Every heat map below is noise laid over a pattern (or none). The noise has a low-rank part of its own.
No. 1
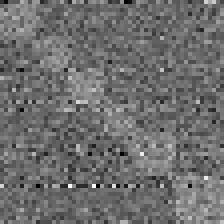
blocks along the diagonal
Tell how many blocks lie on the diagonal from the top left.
6
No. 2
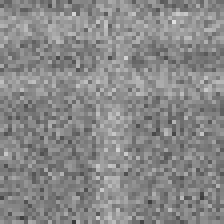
bands of rows crossing bands of columns
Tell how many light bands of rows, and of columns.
2 and 1
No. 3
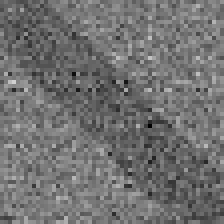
a diagonal band
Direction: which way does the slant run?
top left to bottom right
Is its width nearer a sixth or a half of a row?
a half
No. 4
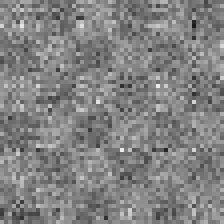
a checkerboard
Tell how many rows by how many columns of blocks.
6 by 6
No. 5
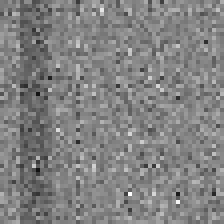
one band of columns
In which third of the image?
left
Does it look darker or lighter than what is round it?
darker
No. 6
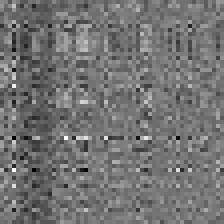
one band of columns
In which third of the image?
left
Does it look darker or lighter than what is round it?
darker
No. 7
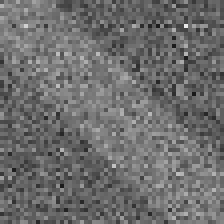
a diagonal band
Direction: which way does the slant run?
top left to bottom right
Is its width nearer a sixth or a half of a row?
a half
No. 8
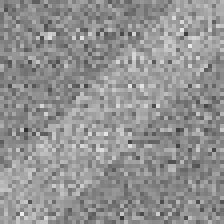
a diagonal band
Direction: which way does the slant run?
bottom left to top right
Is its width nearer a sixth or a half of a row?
a half
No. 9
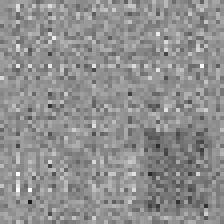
one block
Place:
bottom right
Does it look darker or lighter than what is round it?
darker
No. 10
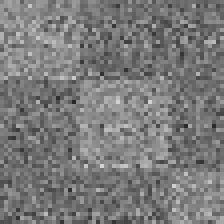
blocks along the diagonal
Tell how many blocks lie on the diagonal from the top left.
3
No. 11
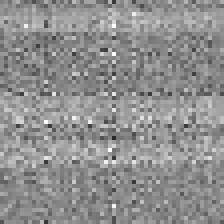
bands of rows
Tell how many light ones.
3
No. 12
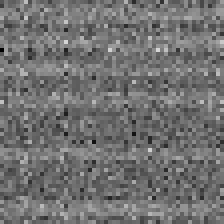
bands of rows
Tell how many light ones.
6
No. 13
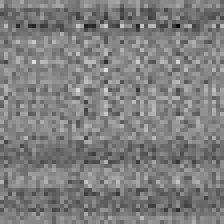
bands of rows
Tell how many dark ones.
3
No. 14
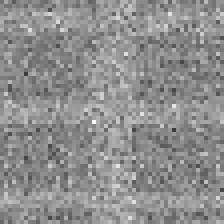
bands of rows crossing bands of columns
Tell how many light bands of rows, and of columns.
3 and 1
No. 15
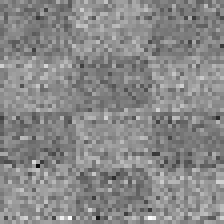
a checkerboard
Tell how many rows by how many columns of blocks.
4 by 3
